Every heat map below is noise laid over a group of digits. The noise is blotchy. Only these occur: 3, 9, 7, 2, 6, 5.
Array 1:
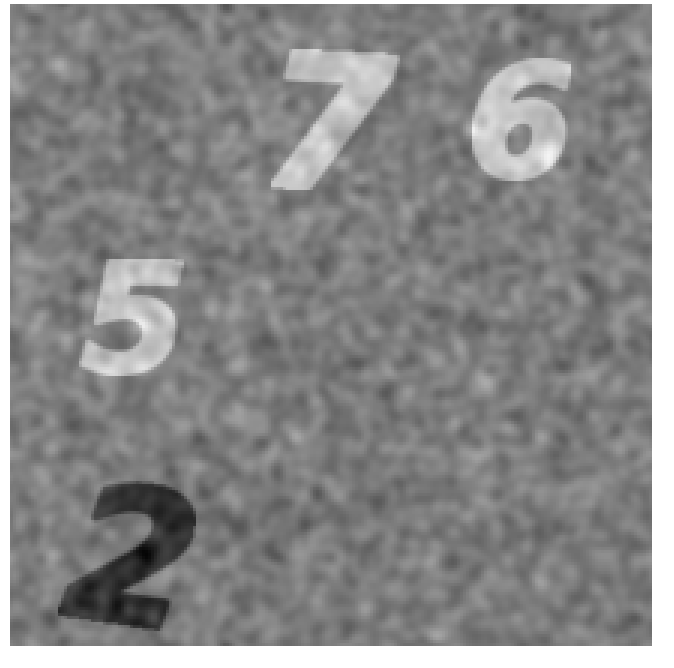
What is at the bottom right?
nothing
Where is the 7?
top middle
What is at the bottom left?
2
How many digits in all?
4
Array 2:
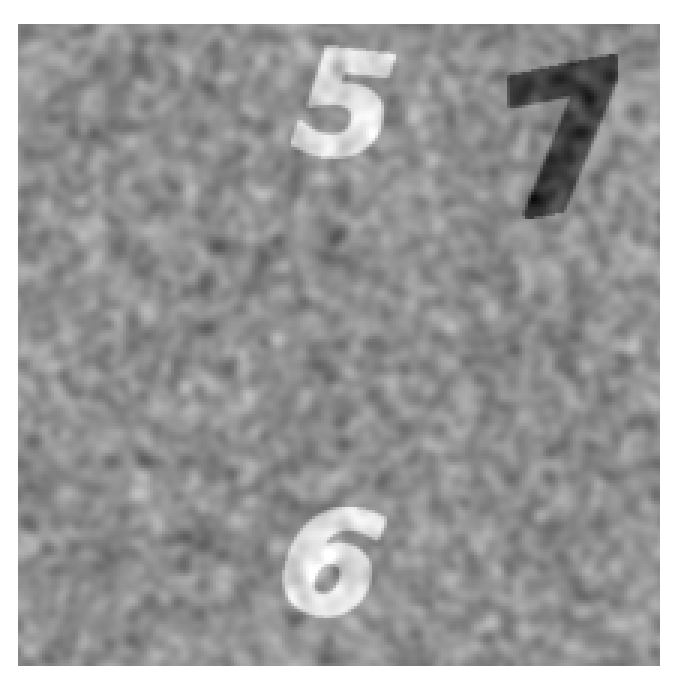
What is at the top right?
7
